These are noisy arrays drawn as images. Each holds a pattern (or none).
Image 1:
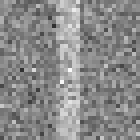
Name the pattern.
one vertical stripe
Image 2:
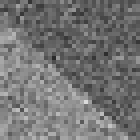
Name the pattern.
a sharp edge
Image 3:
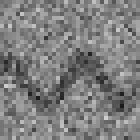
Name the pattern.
a wavy band
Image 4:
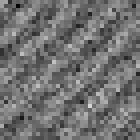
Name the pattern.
diagonal stripes
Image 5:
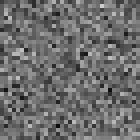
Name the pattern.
only noise
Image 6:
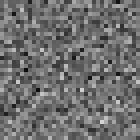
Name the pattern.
only noise
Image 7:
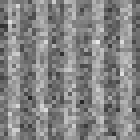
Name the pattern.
vertical stripes
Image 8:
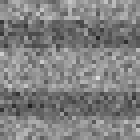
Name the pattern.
horizontal stripes
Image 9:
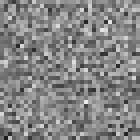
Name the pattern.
only noise
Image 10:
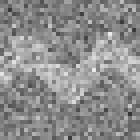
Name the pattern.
a wavy band
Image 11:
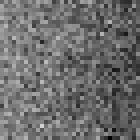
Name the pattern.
a smooth slope
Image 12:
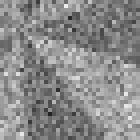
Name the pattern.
spokes from one point
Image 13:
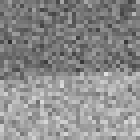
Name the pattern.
a sharp edge
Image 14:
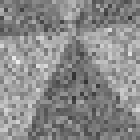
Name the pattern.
spokes from one point
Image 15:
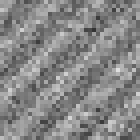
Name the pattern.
diagonal stripes
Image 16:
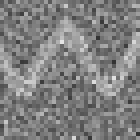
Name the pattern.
a wavy band
